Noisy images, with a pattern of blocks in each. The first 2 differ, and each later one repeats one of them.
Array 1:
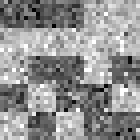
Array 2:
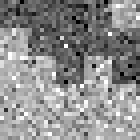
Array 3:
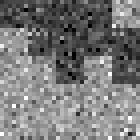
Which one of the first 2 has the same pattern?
2
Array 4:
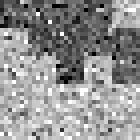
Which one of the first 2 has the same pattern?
2
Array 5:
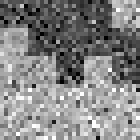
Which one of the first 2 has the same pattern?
2
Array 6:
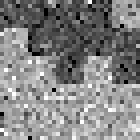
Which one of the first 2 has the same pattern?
2
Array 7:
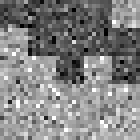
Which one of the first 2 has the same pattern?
2
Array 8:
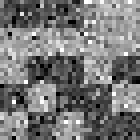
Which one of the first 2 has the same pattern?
1
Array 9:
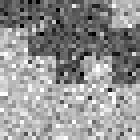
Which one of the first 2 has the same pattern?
2
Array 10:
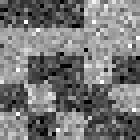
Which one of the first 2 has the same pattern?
1
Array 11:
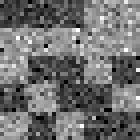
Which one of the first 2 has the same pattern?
1
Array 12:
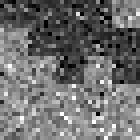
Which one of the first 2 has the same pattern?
2
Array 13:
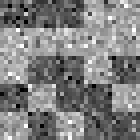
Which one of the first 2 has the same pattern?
1
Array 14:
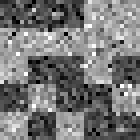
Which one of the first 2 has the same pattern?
1
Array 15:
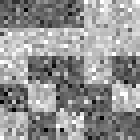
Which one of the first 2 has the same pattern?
1
